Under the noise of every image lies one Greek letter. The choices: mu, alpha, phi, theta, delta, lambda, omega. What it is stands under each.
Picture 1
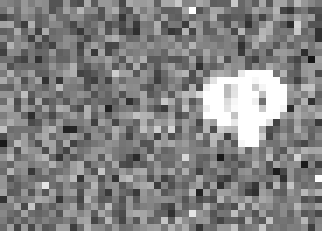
light phi, middle right
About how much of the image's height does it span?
a third
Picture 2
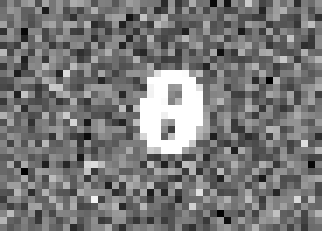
light theta, centre
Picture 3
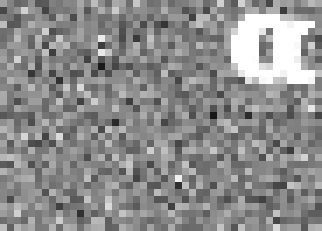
light alpha, top right
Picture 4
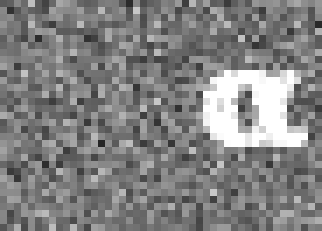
light alpha, middle right
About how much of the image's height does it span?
a third
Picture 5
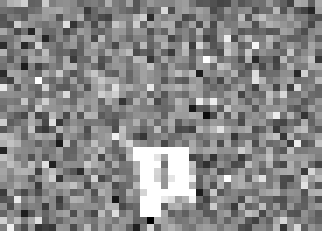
light mu, bottom middle
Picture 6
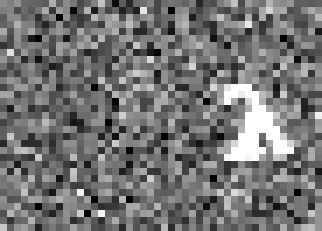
light lambda, middle right
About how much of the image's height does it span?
a third
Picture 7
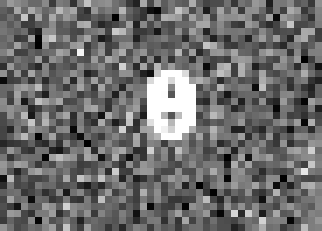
light theta, centre
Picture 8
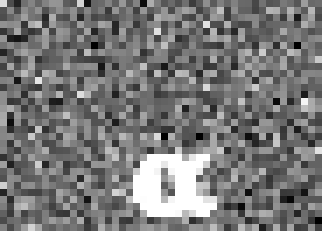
light alpha, bottom middle
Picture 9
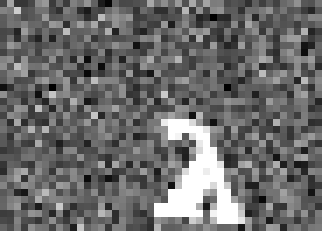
light lambda
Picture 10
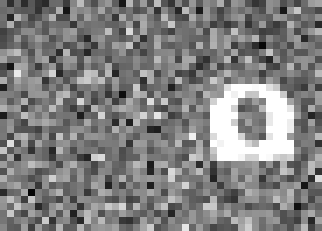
light omega, middle right
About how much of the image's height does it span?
a third
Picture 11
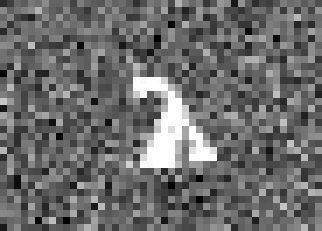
light lambda, centre
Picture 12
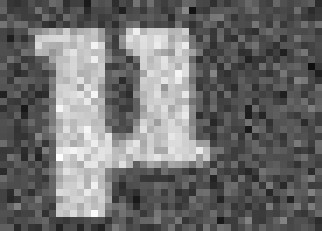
light mu
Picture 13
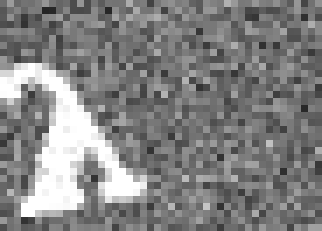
light lambda
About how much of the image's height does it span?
two thirds
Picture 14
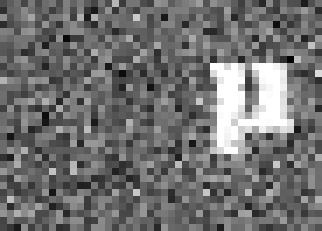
light mu, middle right
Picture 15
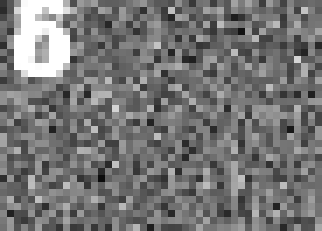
light delta, top left
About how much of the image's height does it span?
a third
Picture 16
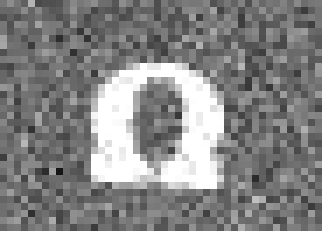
light omega
